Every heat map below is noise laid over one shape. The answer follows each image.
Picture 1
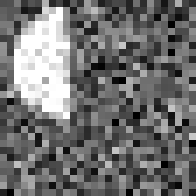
half disc
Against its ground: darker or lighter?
lighter
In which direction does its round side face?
left
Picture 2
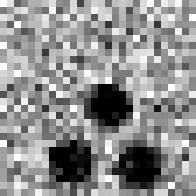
three dots
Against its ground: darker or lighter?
darker
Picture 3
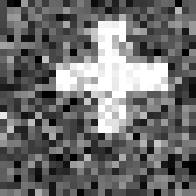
cross
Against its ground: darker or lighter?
lighter
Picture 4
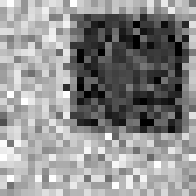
square
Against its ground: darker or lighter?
darker
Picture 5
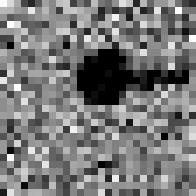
lollipop
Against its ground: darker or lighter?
darker
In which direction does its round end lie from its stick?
left
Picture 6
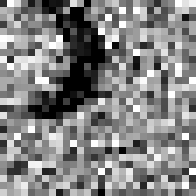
crescent
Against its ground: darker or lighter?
darker
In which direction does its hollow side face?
left
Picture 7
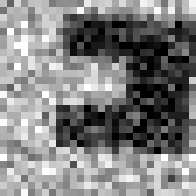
square with a notch
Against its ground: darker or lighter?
darker
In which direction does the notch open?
left
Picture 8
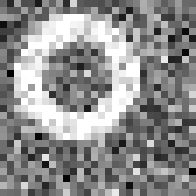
ring
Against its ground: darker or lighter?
lighter
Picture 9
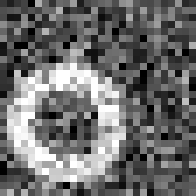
ring
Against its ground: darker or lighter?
lighter
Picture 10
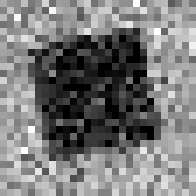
square
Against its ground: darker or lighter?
darker
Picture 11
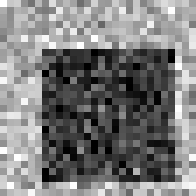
square
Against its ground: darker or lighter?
darker
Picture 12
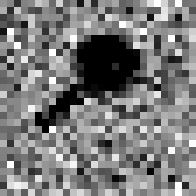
lollipop
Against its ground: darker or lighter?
darker
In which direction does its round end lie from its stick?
up and right
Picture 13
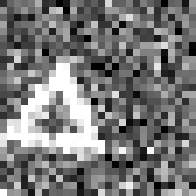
triangle frame
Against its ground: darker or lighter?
lighter
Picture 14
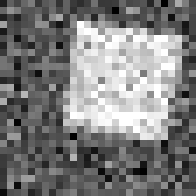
square
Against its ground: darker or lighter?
lighter
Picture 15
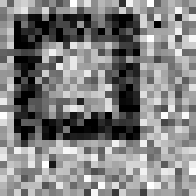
square frame
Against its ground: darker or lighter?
darker
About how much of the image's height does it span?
two thirds
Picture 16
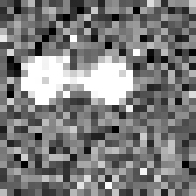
dumbbell
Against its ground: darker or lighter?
lighter
